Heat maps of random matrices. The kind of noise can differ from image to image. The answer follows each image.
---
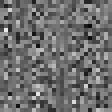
columns of uneven size
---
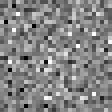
heavy tails
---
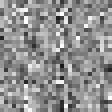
low rank plus noise
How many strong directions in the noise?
two
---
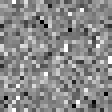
heavy tails
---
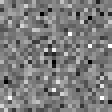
heavy tails
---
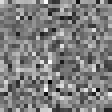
low rank plus noise
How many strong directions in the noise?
two
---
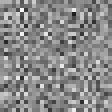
low rank plus noise
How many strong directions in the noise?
one
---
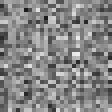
low rank plus noise
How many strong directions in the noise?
two
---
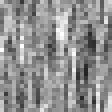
streaked along the columns
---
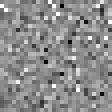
heavy tails
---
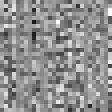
columns of uneven size
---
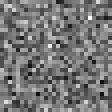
independent entries
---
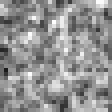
blotchy
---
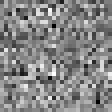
low rank plus noise
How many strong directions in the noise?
three or four
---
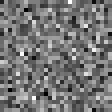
independent entries
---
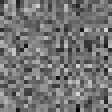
low rank plus noise
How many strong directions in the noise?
two
